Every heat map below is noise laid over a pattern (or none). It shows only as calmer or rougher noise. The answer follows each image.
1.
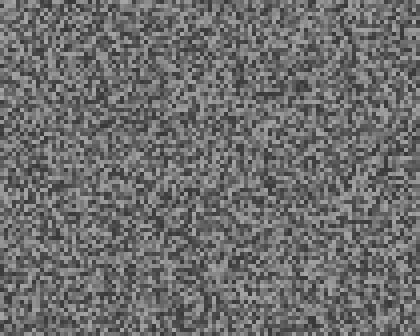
only noise
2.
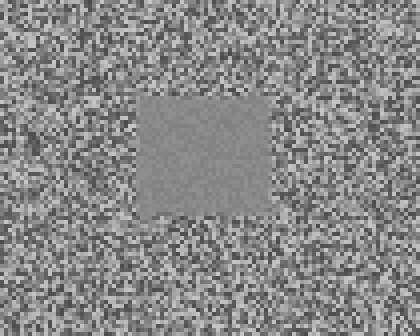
one block
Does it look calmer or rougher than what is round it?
calmer
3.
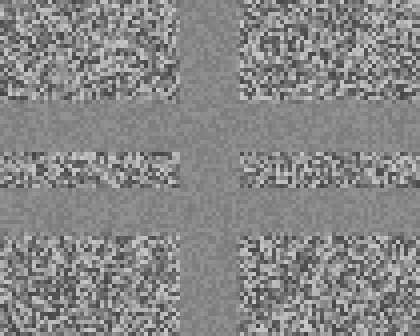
bands of rows crossing bands of columns
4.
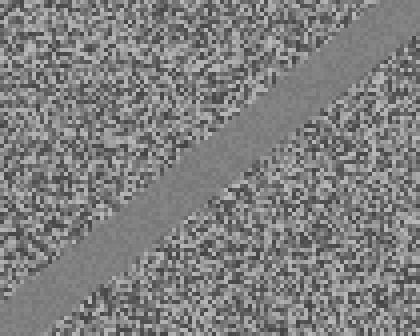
a diagonal band
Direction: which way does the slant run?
bottom left to top right
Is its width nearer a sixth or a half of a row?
a sixth
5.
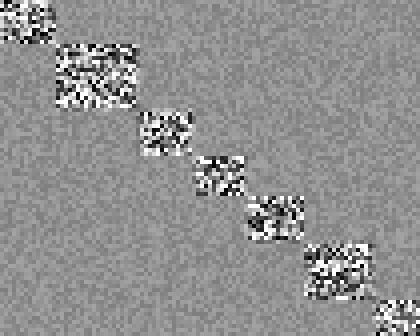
blocks along the diagonal
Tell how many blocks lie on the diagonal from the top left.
7
